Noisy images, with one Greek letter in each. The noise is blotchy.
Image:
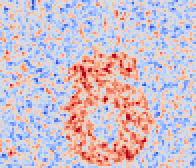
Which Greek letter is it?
delta
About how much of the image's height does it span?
two thirds
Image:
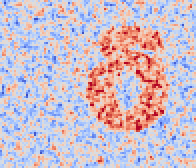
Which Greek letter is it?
delta
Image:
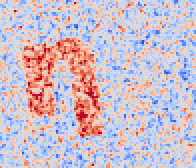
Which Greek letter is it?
eta
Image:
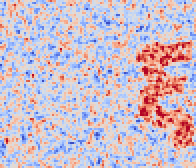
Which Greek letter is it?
xi
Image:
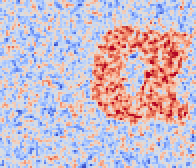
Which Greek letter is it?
alpha
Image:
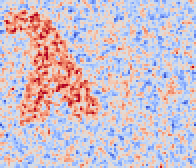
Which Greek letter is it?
lambda
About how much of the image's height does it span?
two thirds
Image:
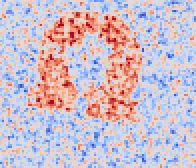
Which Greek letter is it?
omega
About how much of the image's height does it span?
two thirds
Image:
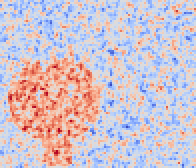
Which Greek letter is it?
phi
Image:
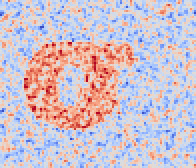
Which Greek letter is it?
sigma
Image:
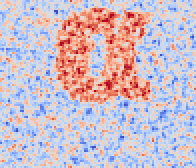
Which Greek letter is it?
alpha
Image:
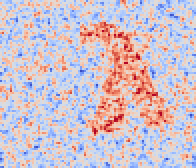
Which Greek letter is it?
lambda
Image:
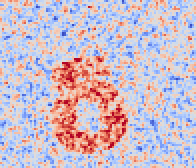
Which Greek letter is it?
delta
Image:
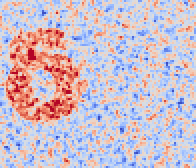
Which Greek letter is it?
delta
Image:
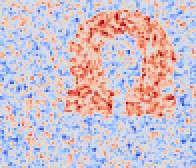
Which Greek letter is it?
omega
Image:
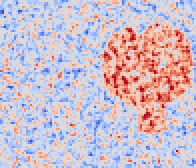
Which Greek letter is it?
phi
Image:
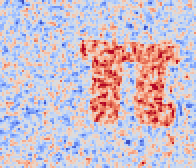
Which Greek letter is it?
pi
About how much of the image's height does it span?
half
